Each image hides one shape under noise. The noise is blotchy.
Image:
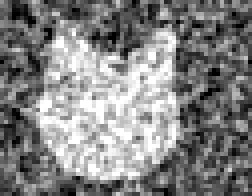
cat's head
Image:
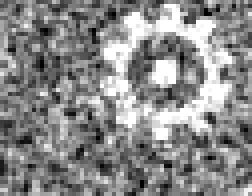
gear
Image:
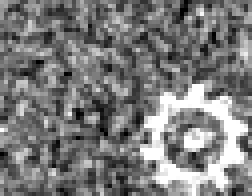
gear
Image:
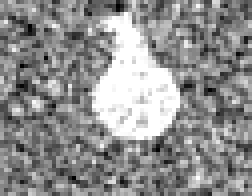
pear
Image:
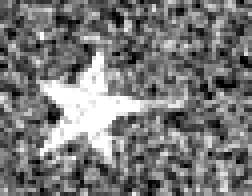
star
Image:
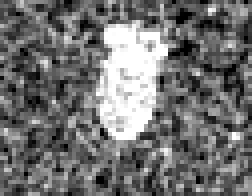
footprint
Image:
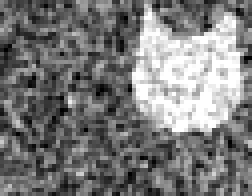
cat's head
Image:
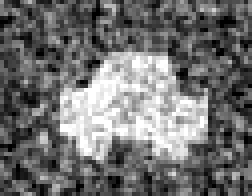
car
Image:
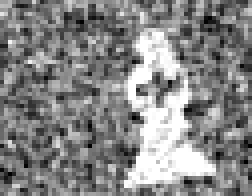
chess bishop
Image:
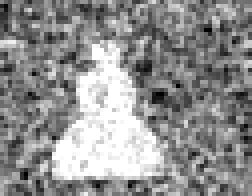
chess pawn
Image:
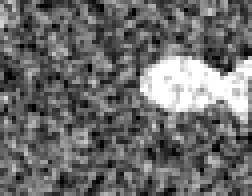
fish
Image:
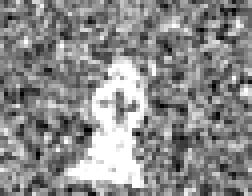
chess bishop
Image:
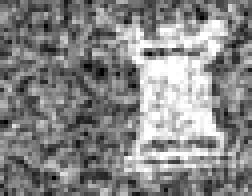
chess rook
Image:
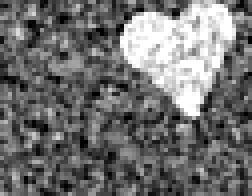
heart
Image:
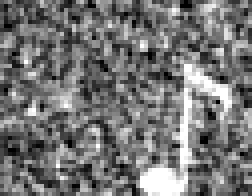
musical note
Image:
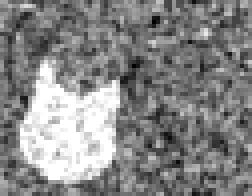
cat's head
